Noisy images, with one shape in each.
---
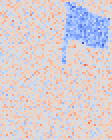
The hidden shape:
flag
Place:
top right
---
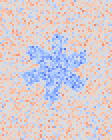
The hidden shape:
asterisk
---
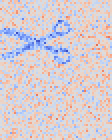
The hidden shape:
pair of scissors
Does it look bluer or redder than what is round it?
bluer
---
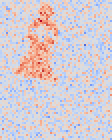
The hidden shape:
chess bishop
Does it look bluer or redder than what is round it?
redder
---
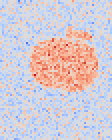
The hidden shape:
apple
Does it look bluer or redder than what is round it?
redder
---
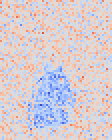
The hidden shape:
chess knight
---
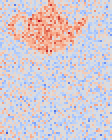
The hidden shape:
teapot
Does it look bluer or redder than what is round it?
redder
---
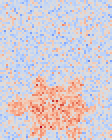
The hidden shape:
turtle
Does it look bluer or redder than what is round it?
redder
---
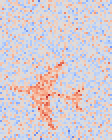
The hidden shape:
airplane
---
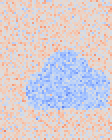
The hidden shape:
cloud
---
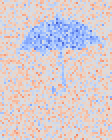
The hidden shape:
umbrella
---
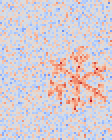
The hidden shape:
snowflake
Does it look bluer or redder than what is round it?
redder
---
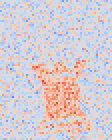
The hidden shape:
chess rook
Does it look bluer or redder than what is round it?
redder
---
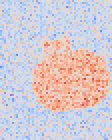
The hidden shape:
apple
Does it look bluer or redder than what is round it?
redder
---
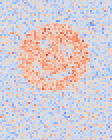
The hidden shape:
smiling face
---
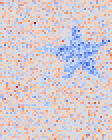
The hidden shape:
star
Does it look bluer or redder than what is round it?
bluer
